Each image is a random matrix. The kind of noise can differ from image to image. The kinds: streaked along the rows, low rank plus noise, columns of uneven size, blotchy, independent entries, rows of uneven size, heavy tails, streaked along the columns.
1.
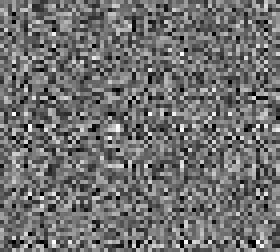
low rank plus noise
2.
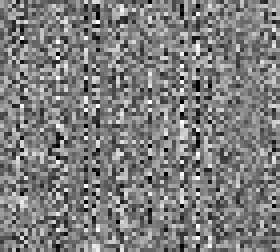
columns of uneven size
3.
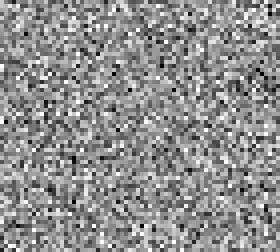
independent entries
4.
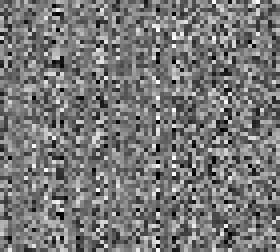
columns of uneven size
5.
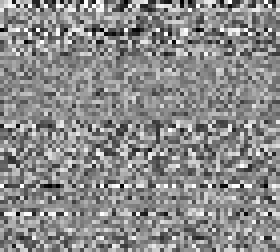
rows of uneven size
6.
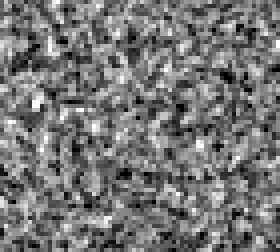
blotchy
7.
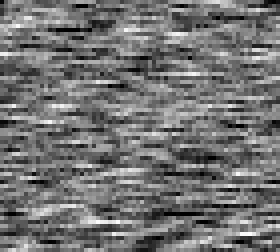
streaked along the rows
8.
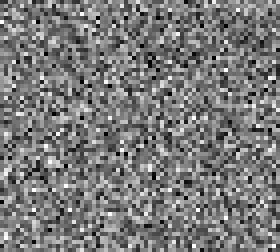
independent entries
